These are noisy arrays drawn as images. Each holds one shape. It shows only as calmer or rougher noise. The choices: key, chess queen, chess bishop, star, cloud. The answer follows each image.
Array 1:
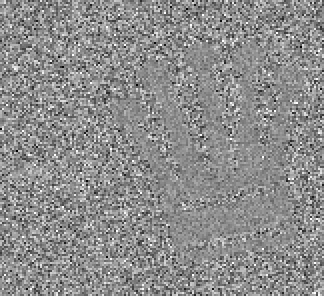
calm chess queen
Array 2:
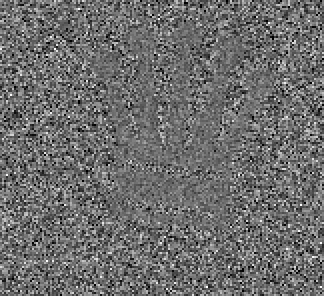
calm chess queen
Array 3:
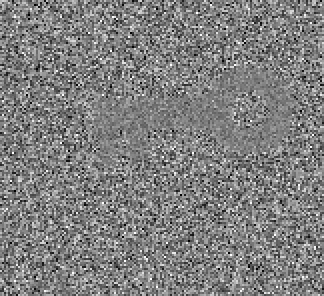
calm key
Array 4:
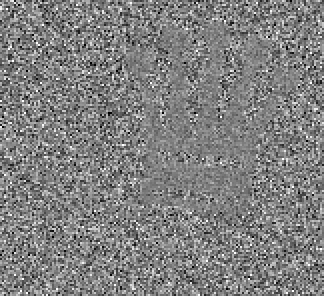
calm chess queen
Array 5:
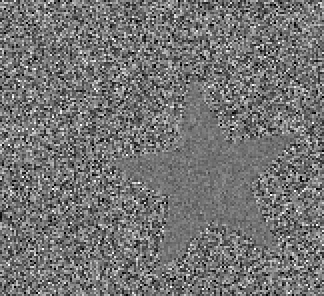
calm star
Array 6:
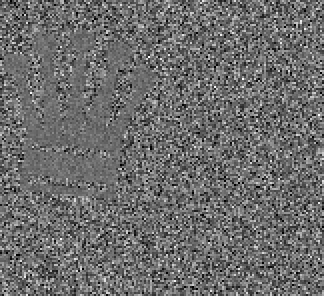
calm chess queen
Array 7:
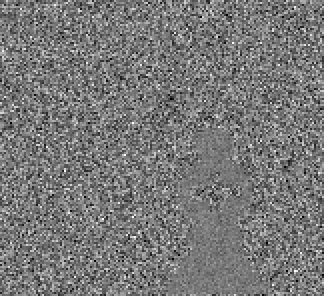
calm chess bishop
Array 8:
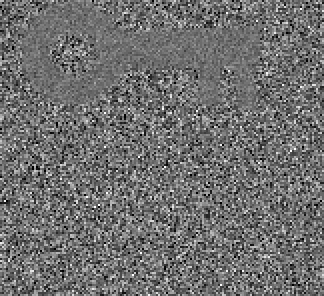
calm key
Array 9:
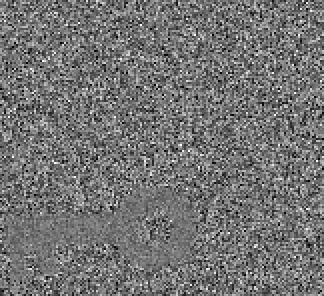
calm key
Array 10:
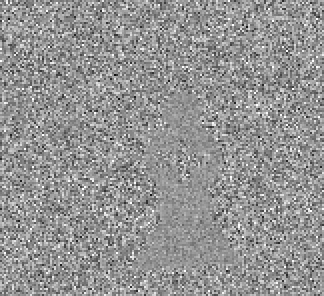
calm chess bishop
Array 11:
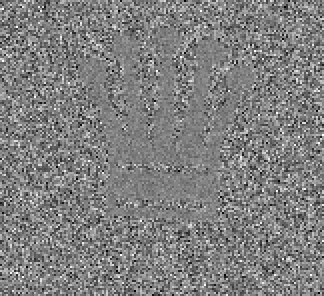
calm chess queen
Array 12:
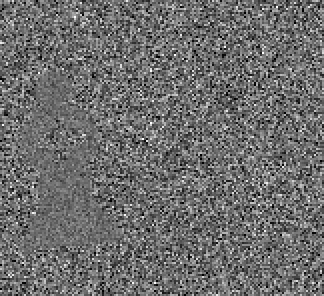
calm chess bishop
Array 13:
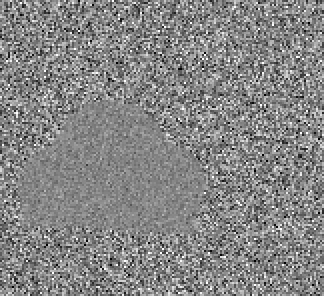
calm cloud
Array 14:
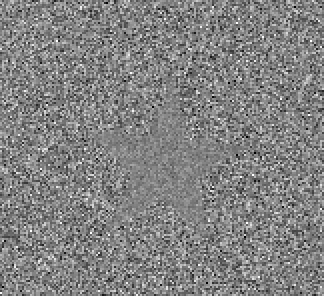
calm star
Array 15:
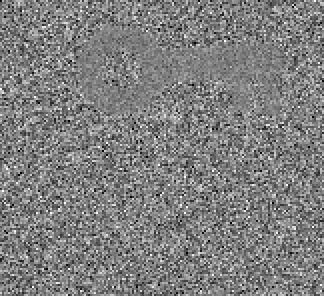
calm key
